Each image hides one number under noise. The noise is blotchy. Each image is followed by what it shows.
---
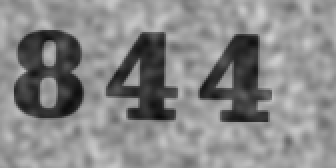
844
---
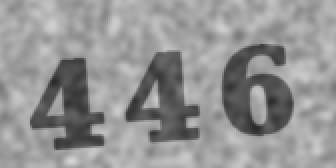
446
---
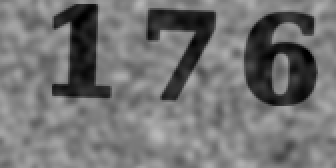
176
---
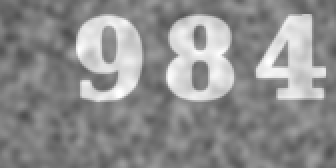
984
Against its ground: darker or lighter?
lighter
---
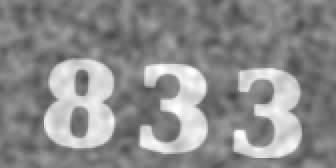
833
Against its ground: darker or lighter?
lighter
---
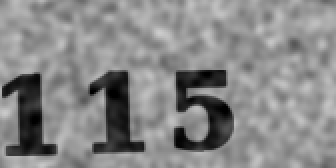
115
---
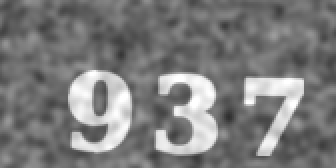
937
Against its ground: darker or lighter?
lighter
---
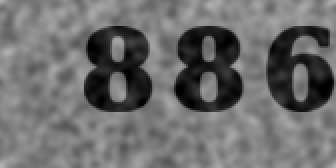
886
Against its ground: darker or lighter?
darker
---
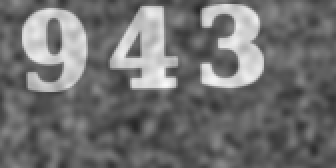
943
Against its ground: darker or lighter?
lighter
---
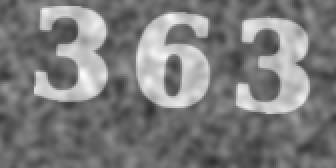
363
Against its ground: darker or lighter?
lighter
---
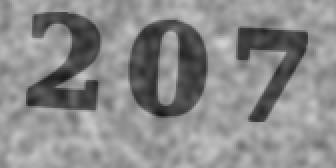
207
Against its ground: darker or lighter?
darker
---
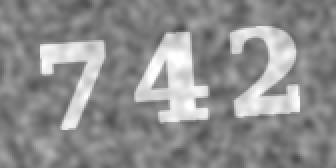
742
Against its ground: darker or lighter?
lighter
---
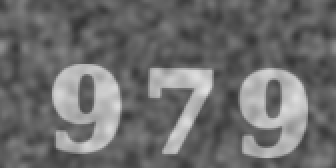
979
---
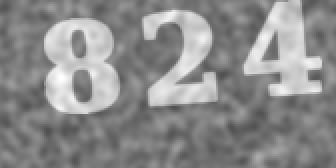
824
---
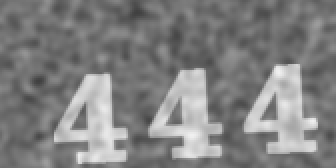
444
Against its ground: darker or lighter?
lighter
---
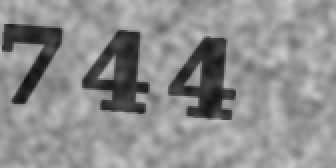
744
